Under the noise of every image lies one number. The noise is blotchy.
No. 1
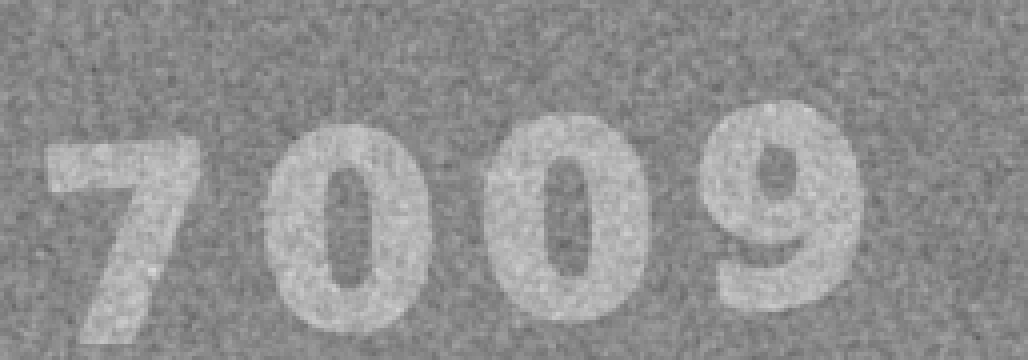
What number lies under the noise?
7009
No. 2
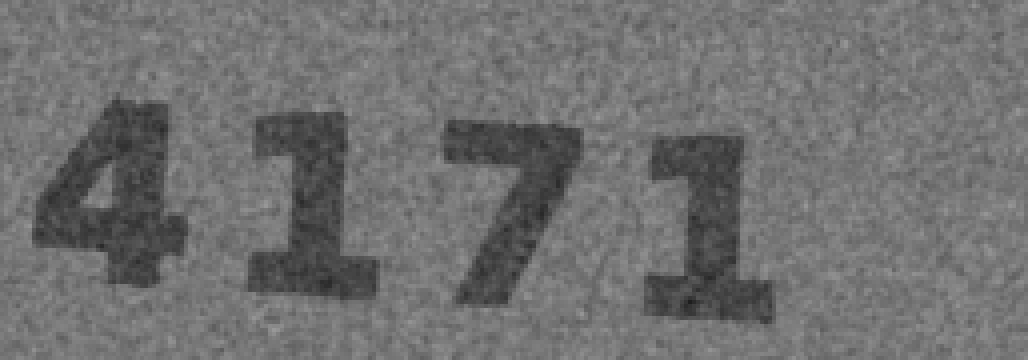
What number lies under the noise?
4171
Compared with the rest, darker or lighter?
darker
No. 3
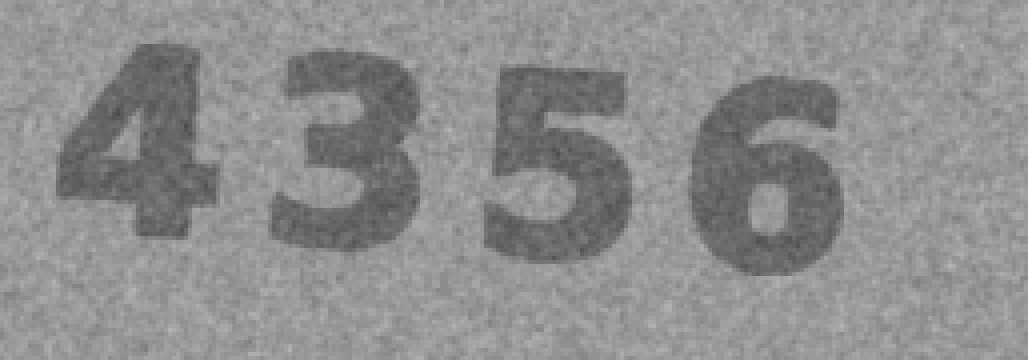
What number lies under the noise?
4356
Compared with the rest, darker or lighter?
darker
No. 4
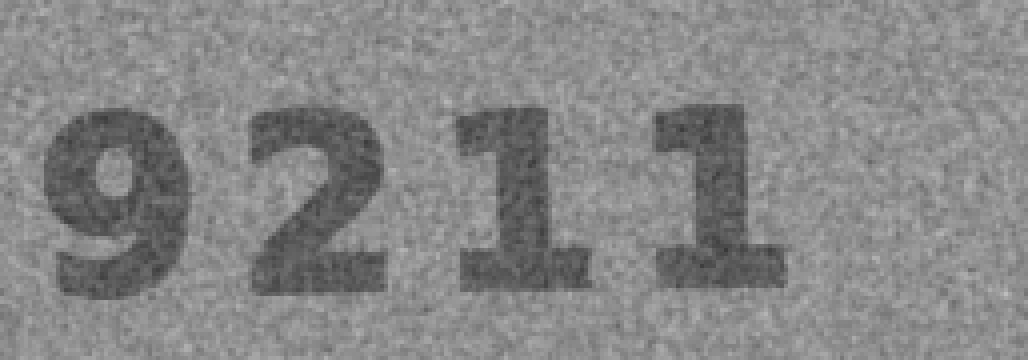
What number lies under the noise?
9211
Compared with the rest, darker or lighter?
darker
